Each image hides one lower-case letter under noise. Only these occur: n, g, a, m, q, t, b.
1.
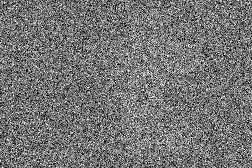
t
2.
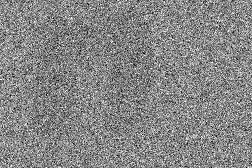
n
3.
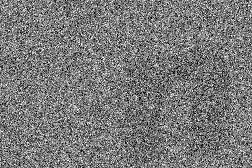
n
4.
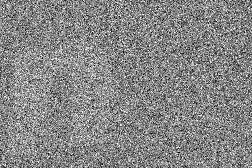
n
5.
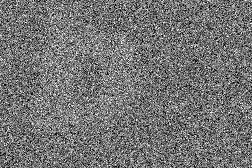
b
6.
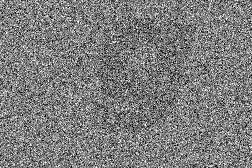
g
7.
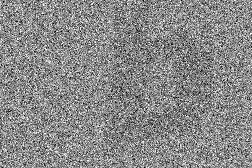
b
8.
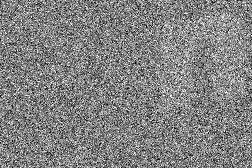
n
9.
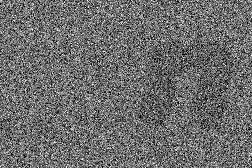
n
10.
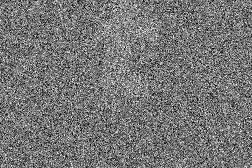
t
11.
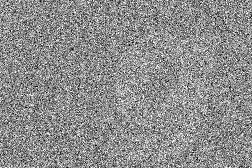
g
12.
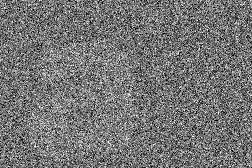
a
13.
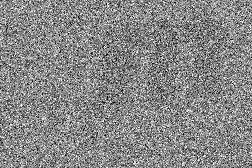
m
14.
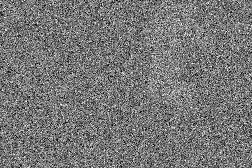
t
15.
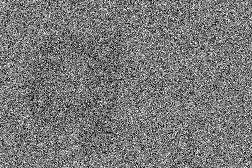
q
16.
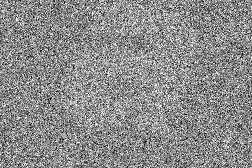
a
